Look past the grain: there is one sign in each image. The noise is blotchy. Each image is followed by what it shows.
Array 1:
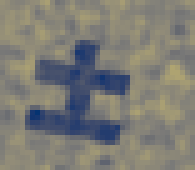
plus-minus sign
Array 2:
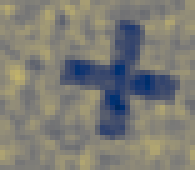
plus sign
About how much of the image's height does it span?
two thirds
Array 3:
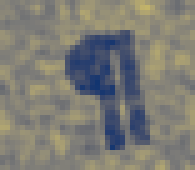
pilcrow
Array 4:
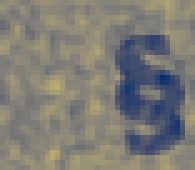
section sign
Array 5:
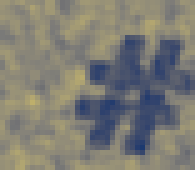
hash sign
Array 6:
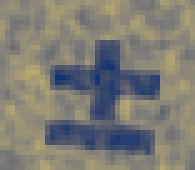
plus-minus sign
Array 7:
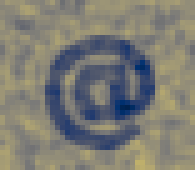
at sign
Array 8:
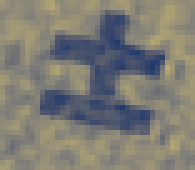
plus-minus sign
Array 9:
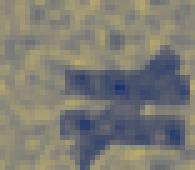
not-equal sign
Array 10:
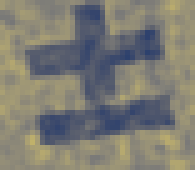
plus-minus sign
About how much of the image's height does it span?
nearly all
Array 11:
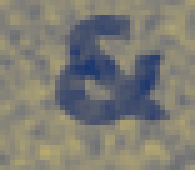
ampersand
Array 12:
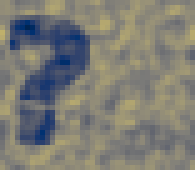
question mark
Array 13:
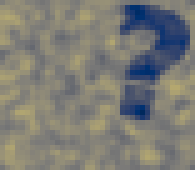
question mark
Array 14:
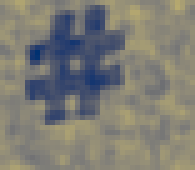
hash sign
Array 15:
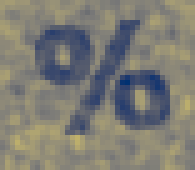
percent sign
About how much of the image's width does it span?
two thirds
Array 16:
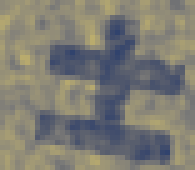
plus-minus sign
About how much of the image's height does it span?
nearly all
